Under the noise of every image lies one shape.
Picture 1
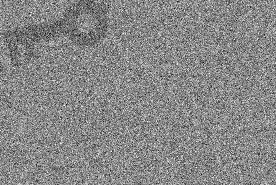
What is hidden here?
dark key, top left
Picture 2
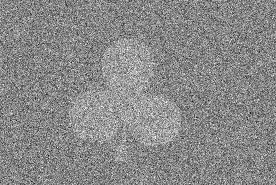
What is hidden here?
light club
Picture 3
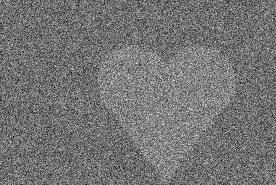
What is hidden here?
light heart
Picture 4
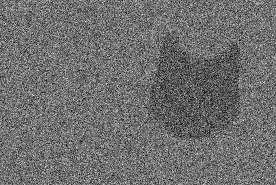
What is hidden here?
dark cat's head
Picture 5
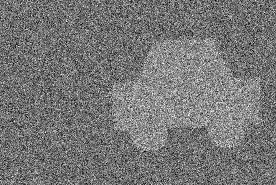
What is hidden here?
light car
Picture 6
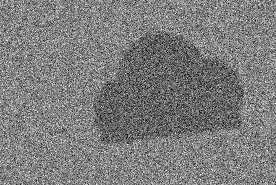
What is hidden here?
dark cloud
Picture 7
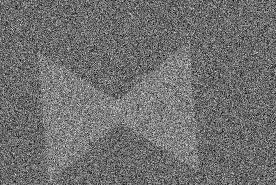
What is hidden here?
light bow tie
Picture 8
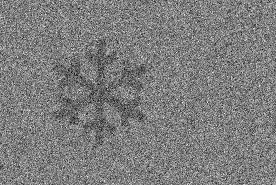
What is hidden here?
dark snowflake
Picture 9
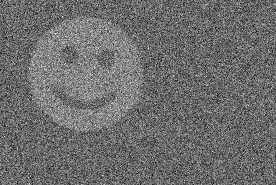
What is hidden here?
light smiling face
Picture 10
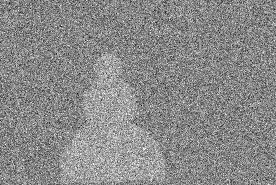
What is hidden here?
light chess pawn
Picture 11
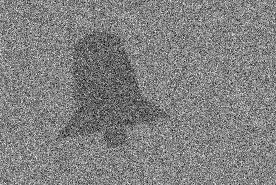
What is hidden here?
dark bell
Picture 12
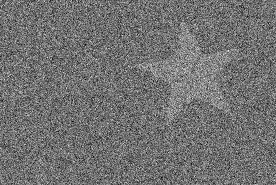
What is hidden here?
light star
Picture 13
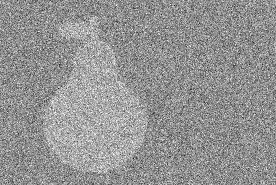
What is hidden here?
light pear
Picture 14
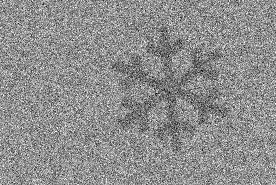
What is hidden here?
dark snowflake
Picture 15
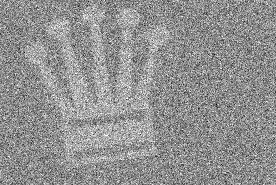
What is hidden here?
light chess queen
